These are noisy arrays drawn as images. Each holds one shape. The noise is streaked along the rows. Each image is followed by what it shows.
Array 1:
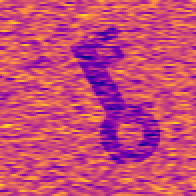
dark key
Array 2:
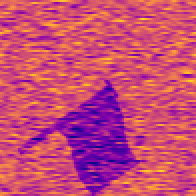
dark flag
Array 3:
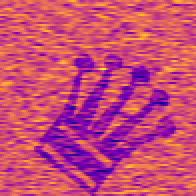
dark chess queen
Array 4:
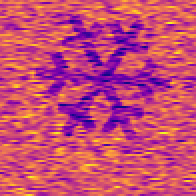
dark snowflake
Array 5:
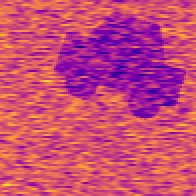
dark car
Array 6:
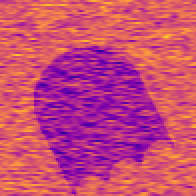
dark ghost
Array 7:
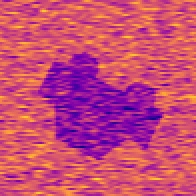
dark car
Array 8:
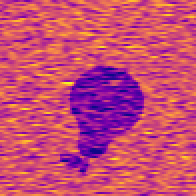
dark pear
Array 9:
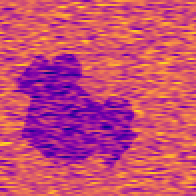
dark car
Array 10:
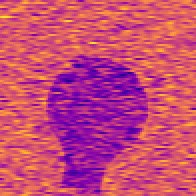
dark light bulb
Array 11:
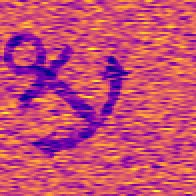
dark anchor
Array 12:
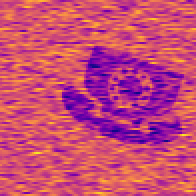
dark telephone
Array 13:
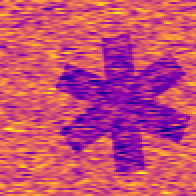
dark asterisk
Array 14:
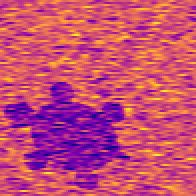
dark turtle
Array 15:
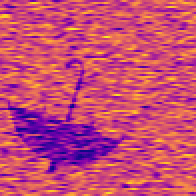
dark umbrella
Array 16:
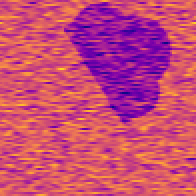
dark cloud
